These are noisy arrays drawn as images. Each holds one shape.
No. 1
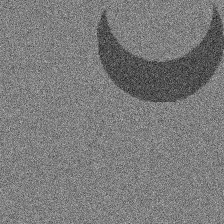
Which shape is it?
crescent
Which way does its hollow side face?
up
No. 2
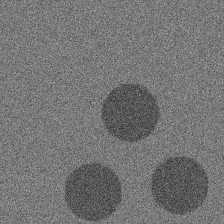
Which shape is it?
three dots
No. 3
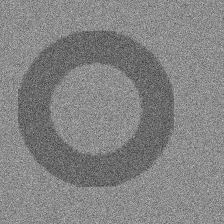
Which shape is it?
ring
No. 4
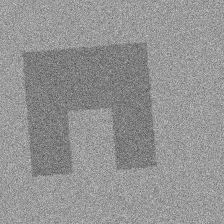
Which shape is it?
square with a notch
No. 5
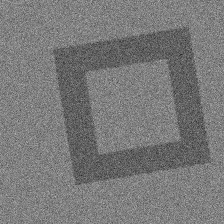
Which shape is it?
square frame
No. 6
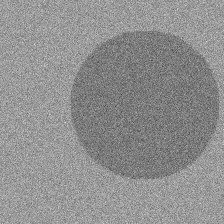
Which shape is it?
disc
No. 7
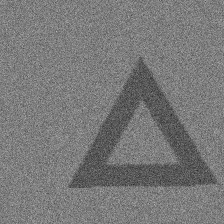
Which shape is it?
triangle frame
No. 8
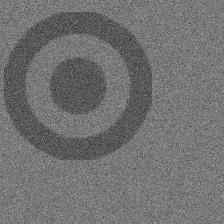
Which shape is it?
bullseye
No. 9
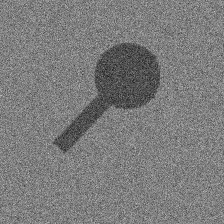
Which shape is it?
lollipop
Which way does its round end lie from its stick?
up and right
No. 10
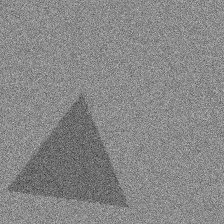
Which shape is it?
triangle
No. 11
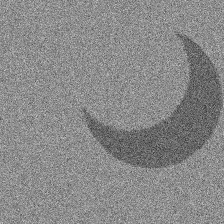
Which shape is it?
crescent
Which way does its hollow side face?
up and left
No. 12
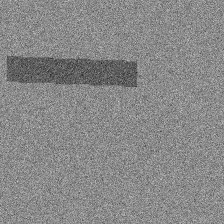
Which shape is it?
bar
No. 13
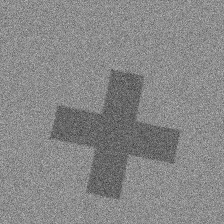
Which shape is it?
cross
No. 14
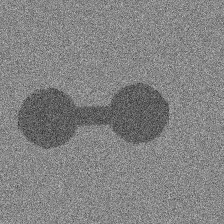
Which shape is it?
dumbbell
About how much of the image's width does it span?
two thirds
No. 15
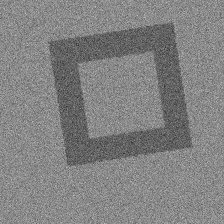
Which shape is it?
square frame
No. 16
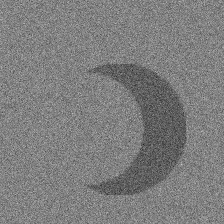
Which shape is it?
crescent
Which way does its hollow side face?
left
